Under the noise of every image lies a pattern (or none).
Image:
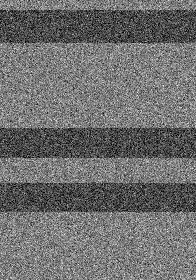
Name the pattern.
bands of rows
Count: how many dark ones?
3
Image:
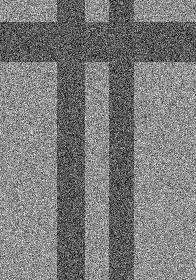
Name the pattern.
bands of rows crossing bands of columns
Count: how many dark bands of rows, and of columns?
1 and 2
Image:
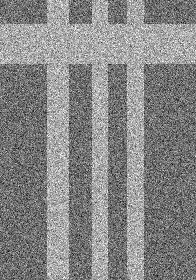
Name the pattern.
bands of rows crossing bands of columns
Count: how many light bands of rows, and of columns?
1 and 3
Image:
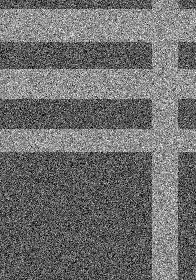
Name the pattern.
bands of rows crossing bands of columns
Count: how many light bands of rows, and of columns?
3 and 1
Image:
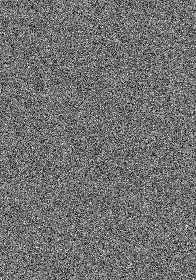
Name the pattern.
only noise
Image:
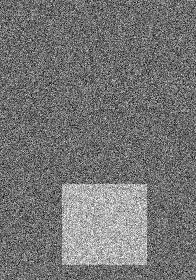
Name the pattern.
one block
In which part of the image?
bottom middle
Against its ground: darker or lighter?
lighter
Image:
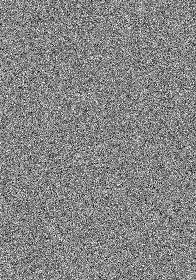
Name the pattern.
only noise
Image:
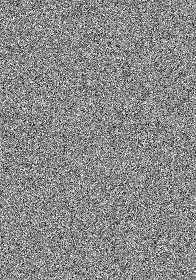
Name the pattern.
only noise
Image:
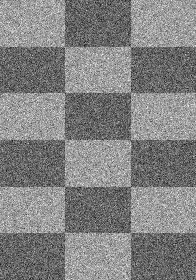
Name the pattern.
a checkerboard
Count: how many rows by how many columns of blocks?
6 by 3
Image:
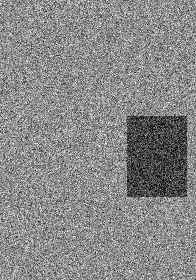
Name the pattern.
one block
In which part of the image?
middle right
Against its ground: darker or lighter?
darker
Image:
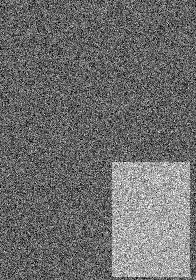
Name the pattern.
one block
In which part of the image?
bottom right
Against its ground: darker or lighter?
lighter
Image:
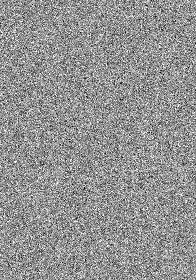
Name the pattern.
only noise
